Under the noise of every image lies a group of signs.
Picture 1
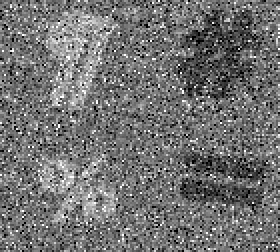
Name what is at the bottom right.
equals sign
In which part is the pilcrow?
top left
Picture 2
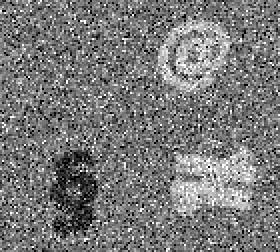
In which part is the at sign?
top right
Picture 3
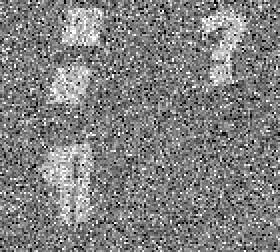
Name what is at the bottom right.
nothing
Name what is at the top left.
colon
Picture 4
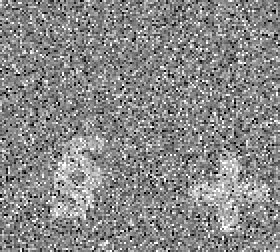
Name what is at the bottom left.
section sign
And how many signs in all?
2
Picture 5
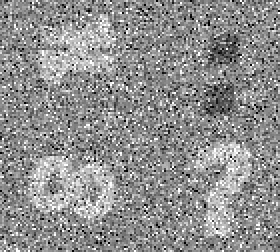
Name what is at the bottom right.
question mark
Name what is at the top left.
not-equal sign
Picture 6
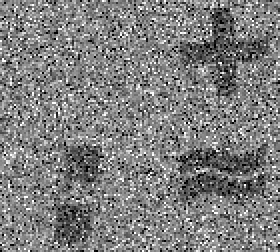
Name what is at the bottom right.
approximately sign
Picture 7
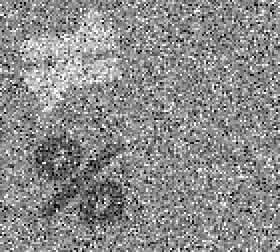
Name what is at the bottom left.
percent sign
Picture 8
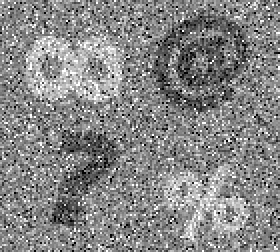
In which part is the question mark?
bottom left
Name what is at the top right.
at sign
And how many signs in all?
4
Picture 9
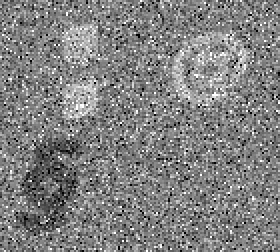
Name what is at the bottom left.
section sign
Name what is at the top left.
colon
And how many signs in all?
3
